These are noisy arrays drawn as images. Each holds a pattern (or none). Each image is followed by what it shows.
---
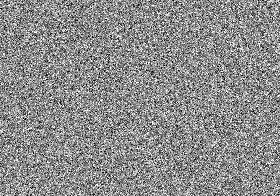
only noise
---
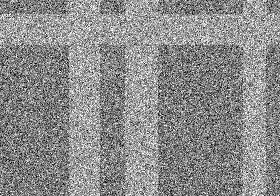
bands of rows crossing bands of columns
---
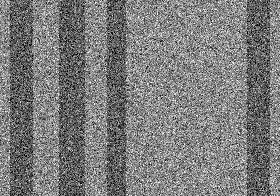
bands of columns
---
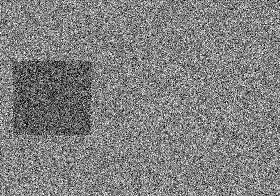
one block
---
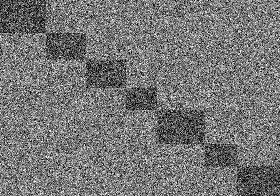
blocks along the diagonal
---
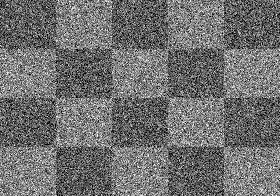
a checkerboard
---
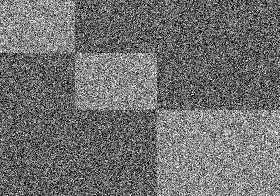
blocks along the diagonal
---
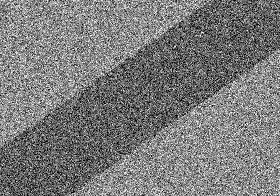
a diagonal band
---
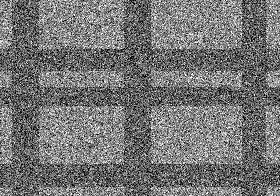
bands of rows crossing bands of columns
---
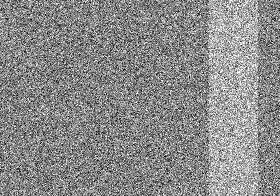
one band of columns
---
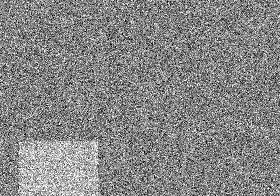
one block
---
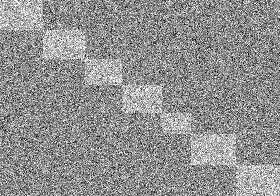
blocks along the diagonal
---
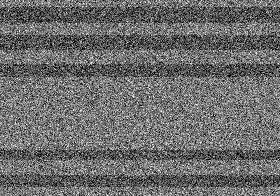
bands of rows
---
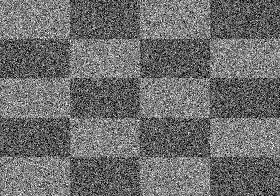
a checkerboard
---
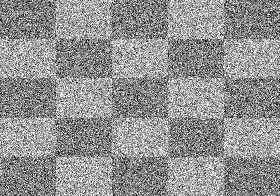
a checkerboard
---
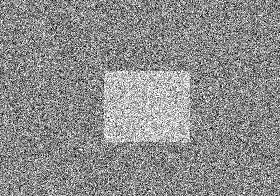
one block
